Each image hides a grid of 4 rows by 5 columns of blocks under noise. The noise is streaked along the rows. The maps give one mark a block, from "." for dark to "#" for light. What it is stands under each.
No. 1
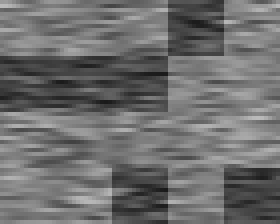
# # # . #
. . . # #
# # # # #
# # . # .
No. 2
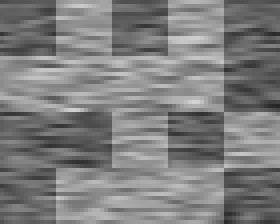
. # . # .
# # # # .
. . # . #
. # # # .
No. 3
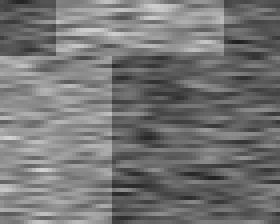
. # # # .
# # . . .
# # . . .
# # . . .
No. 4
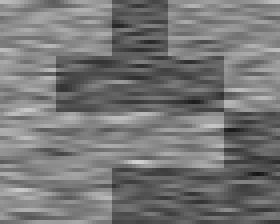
# # . # #
# . . . #
# # # # .
# # . . .
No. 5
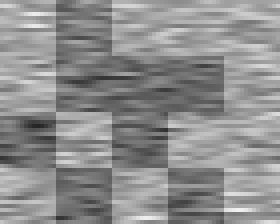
# . # # #
# . . . #
. # . # #
# . # . #
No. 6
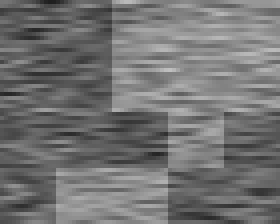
. . # # #
. . # # #
. . . # .
. # # . .
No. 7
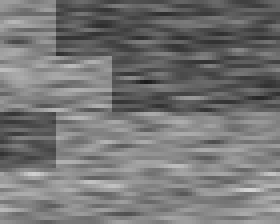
# . . . .
# # . . .
. # # # #
# # # # #
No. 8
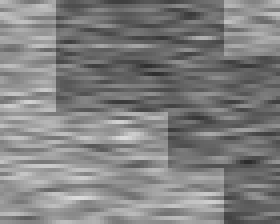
# . . . #
# . . . .
# # # . .
# # # # .
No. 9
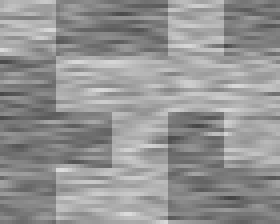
# . . # .
. # # # #
. . # . #
. # # . .
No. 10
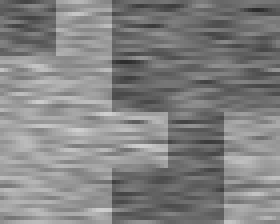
. # . . .
# # . . .
# # # . #
# # . . #
